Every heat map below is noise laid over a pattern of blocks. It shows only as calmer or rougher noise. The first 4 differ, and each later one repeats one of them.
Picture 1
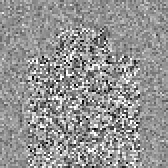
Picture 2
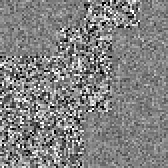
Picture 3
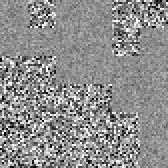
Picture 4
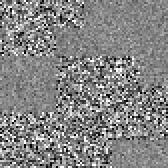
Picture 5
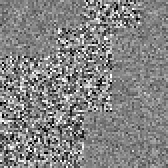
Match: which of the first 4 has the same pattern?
2
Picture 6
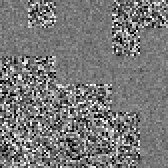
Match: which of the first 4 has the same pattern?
3
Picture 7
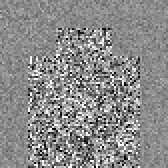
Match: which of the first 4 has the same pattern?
1
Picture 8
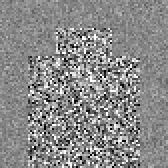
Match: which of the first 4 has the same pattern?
1
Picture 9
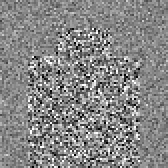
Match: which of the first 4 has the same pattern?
1
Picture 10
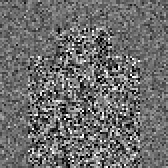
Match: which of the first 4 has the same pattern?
1
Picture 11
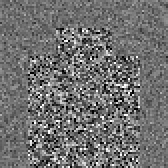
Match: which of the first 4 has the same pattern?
1
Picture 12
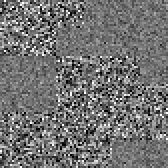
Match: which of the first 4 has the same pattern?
4
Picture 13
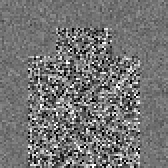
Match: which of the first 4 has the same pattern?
1
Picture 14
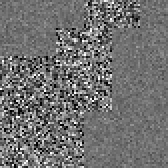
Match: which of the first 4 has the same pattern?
2
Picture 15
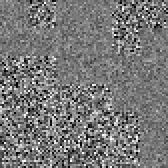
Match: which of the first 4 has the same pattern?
3
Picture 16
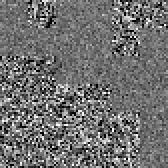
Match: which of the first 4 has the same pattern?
3
